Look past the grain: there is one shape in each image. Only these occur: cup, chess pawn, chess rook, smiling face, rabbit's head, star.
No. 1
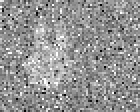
light rabbit's head
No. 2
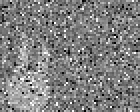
light rabbit's head
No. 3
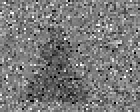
dark chess pawn
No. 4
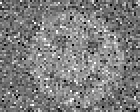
light smiling face
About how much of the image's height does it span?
nearly all
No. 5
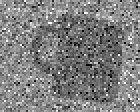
dark cup
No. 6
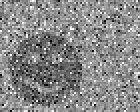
dark smiling face
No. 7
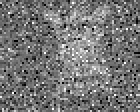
light chess rook
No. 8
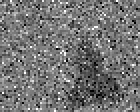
dark chess pawn
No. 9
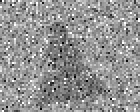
dark chess pawn
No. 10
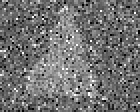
light chess pawn
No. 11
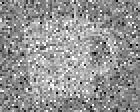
light cup
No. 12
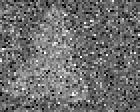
light chess pawn
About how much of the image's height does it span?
nearly all
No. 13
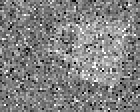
light cup
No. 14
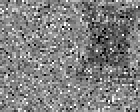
dark chess rook
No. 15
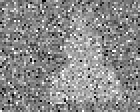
light chess pawn
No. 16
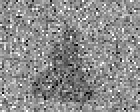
dark chess pawn
